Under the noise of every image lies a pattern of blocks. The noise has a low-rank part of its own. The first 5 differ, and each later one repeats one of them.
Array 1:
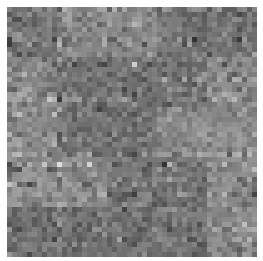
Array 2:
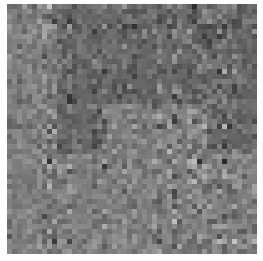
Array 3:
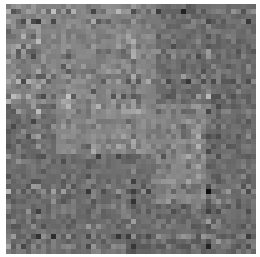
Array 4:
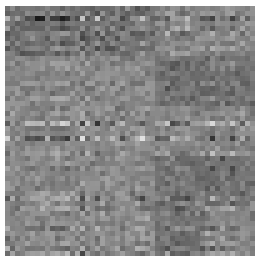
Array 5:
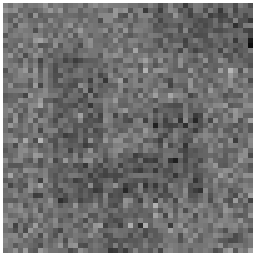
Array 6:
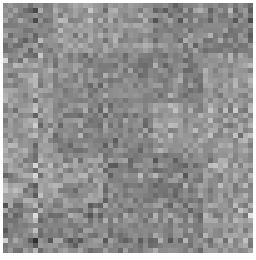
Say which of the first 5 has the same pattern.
1
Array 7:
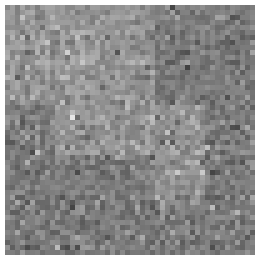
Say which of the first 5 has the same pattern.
3
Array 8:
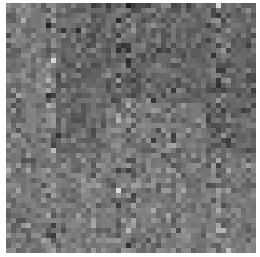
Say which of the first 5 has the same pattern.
2
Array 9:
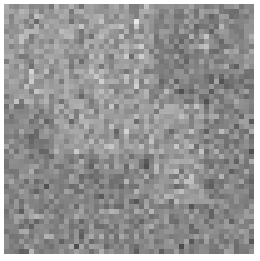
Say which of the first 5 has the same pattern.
3
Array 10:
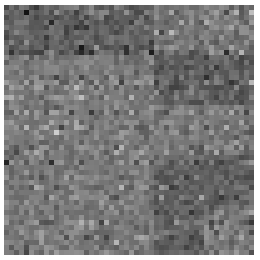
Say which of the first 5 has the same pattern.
4
